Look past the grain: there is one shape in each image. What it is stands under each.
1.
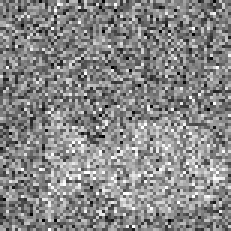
light fish
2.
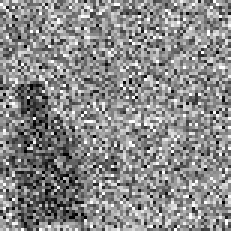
dark bottle
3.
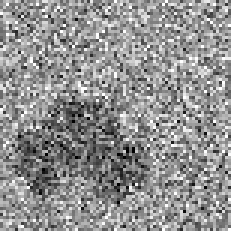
dark car
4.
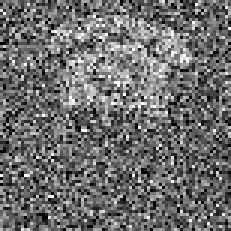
light telephone
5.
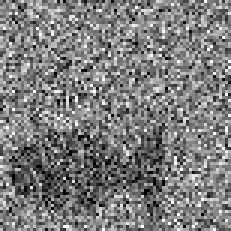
dark fish
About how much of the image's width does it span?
two thirds
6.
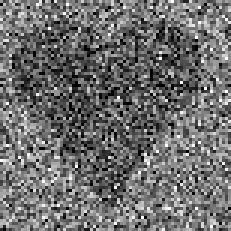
dark heart
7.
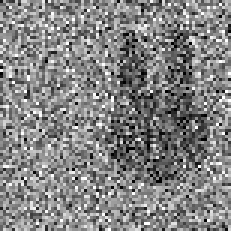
dark rabbit's head
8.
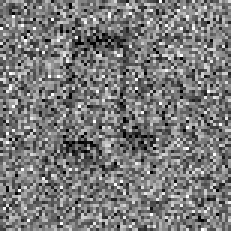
dark pair of musical notes
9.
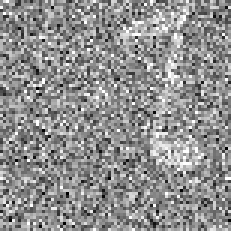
light musical note
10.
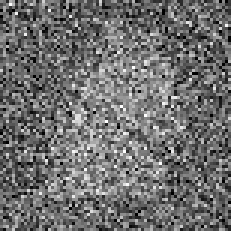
light chess knight
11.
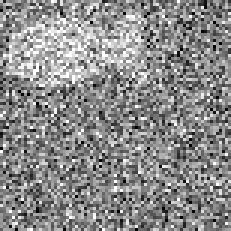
light fish
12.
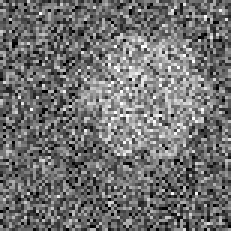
light flower
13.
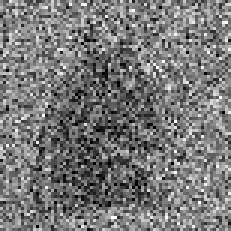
dark chess knight
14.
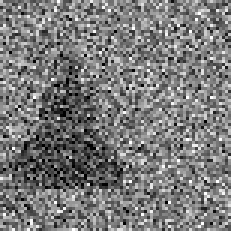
dark chess pawn
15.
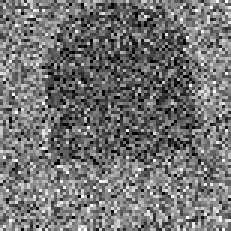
dark ghost
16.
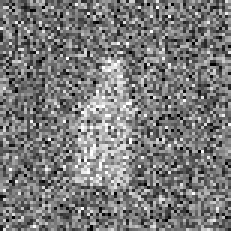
light bottle
